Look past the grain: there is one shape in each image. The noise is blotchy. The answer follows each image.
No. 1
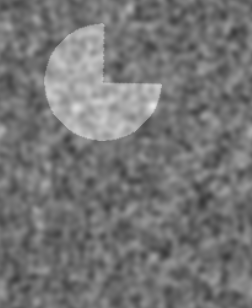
disc with a wedge cut out
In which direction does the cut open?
up and right
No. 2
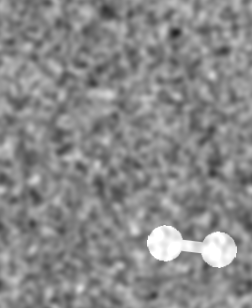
dumbbell
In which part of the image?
bottom right
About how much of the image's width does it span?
a third
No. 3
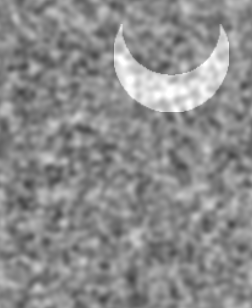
crescent
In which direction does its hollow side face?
up
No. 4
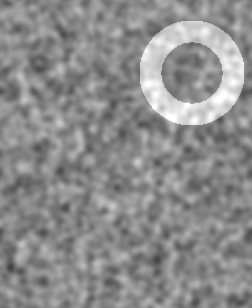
ring
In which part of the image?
top right
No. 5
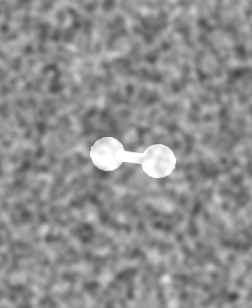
dumbbell
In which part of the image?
centre
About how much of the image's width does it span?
a third
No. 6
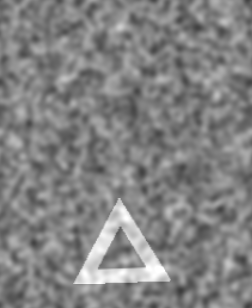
triangle frame
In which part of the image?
bottom middle
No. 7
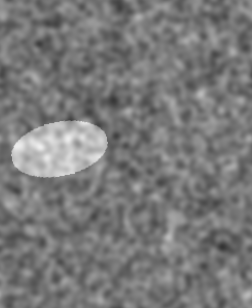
ellipse
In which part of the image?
middle left
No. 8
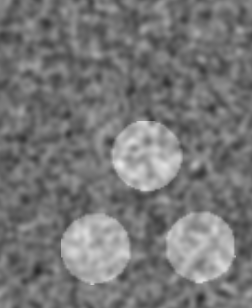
three dots
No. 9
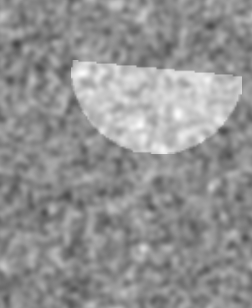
half disc
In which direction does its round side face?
down
